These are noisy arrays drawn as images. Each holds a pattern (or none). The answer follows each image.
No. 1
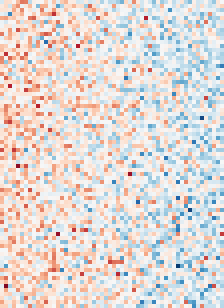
a smooth slope
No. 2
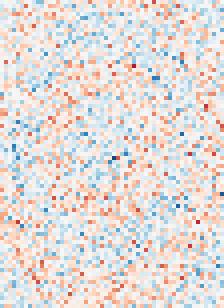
rings round one point
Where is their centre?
centre
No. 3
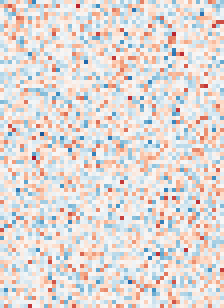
only noise
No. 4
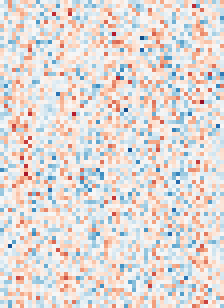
vertical stripes
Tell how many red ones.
5
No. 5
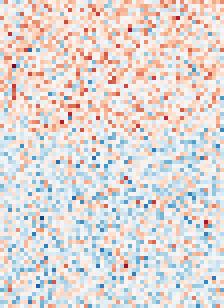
a sharp edge
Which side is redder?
top
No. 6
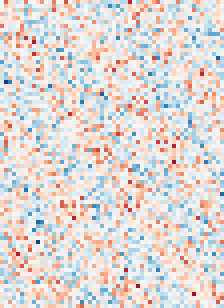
diagonal stripes
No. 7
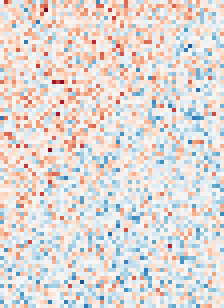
a sharp edge
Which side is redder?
top left
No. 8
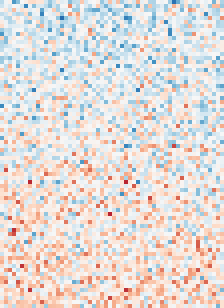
a smooth slope
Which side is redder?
bottom
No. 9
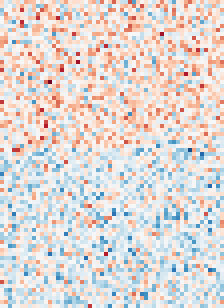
a sharp edge
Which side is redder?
top
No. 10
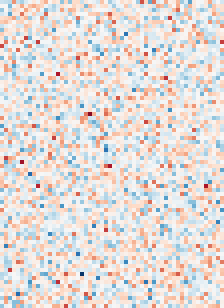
only noise
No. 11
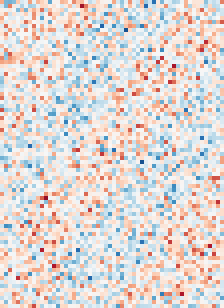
diagonal stripes
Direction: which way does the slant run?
bottom left to top right
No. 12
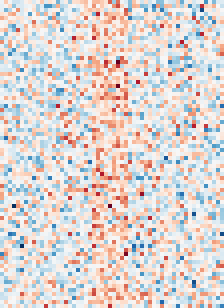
one vertical stripe
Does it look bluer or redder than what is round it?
redder
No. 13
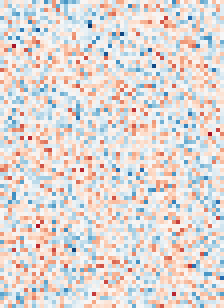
rings round one point
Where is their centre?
bottom left
